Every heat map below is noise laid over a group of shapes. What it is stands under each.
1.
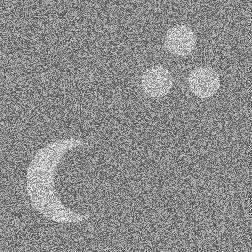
top right: three dots; bottom left: crescent
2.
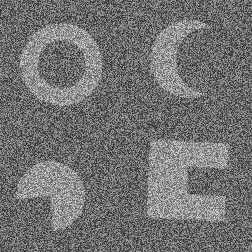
top left: ring; top right: crescent; bottom left: disc with a wedge cut out; bottom right: square with a notch
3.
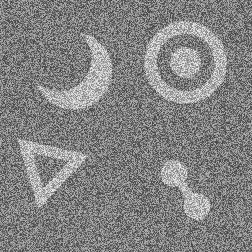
top left: crescent; top right: bullseye; bottom left: triangle frame; bottom right: dumbbell
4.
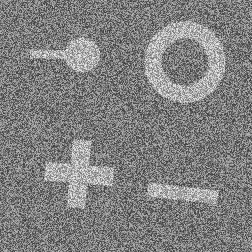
top left: lollipop; top right: ring; bottom left: cross; bottom right: bar
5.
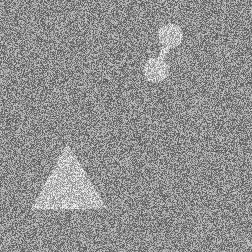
top right: dumbbell; bottom left: triangle
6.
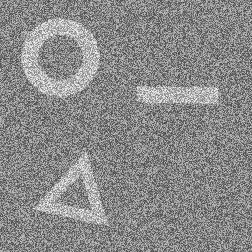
top left: ring; top right: bar; bottom left: triangle frame
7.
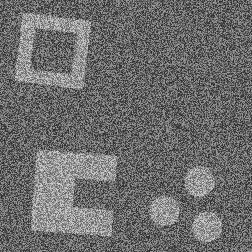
top left: square frame; bottom left: square with a notch; bottom right: three dots
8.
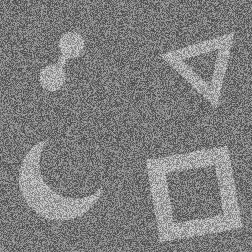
top left: dumbbell; top right: triangle frame; bottom left: crescent; bottom right: square frame
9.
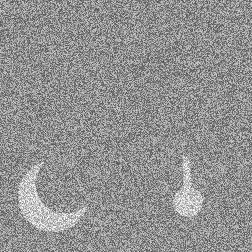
bottom left: crescent; bottom right: lollipop
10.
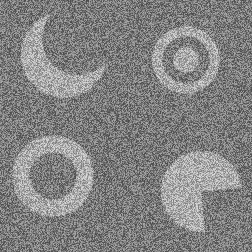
top left: crescent; top right: bullseye; bottom left: ring; bottom right: disc with a wedge cut out
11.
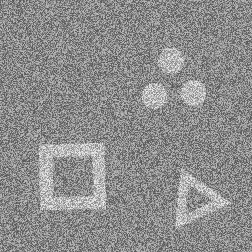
top right: three dots; bottom left: square frame; bottom right: triangle frame
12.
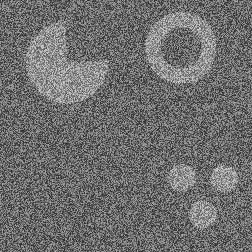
top left: disc with a wedge cut out; top right: ring; bottom right: three dots
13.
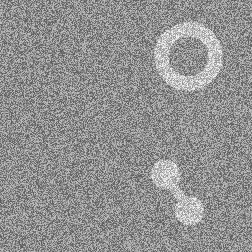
top right: ring; bottom right: dumbbell
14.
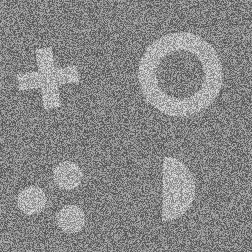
top left: cross; top right: ring; bottom left: three dots; bottom right: half disc
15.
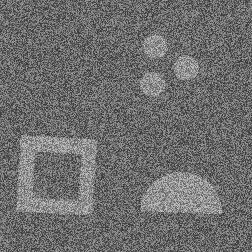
top right: three dots; bottom left: square frame; bottom right: half disc
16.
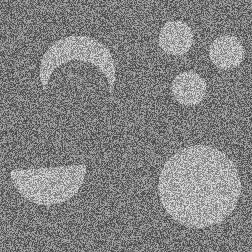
top left: crescent; top right: three dots; bottom left: half disc; bottom right: disc
